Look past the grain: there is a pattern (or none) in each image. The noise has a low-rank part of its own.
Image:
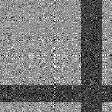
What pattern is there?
bands of rows crossing bands of columns
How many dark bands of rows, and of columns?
1 and 1
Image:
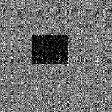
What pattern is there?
one block
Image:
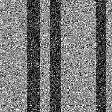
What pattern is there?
bands of columns
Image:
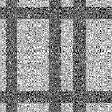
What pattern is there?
bands of rows crossing bands of columns
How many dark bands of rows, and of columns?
2 and 3
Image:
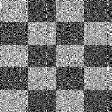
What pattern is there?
a checkerboard
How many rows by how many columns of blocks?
5 by 4
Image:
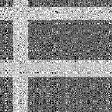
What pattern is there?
bands of rows crossing bands of columns
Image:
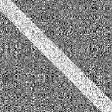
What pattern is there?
a diagonal band
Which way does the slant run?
top left to bottom right
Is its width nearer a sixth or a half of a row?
a sixth
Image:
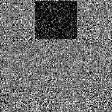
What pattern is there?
one block
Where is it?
top middle
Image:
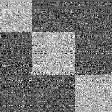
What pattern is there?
blocks along the diagonal
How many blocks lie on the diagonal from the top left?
3
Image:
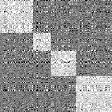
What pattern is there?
blocks along the diagonal
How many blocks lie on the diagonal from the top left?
4
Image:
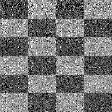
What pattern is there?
a checkerboard
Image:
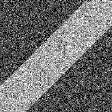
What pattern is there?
a diagonal band
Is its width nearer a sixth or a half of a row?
a half
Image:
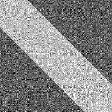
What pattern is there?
a diagonal band
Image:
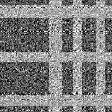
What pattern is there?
bands of rows crossing bands of columns
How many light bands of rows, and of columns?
3 and 3
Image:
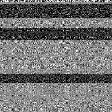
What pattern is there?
bands of rows
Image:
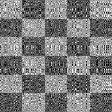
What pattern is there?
a checkerboard
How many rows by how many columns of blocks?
6 by 5
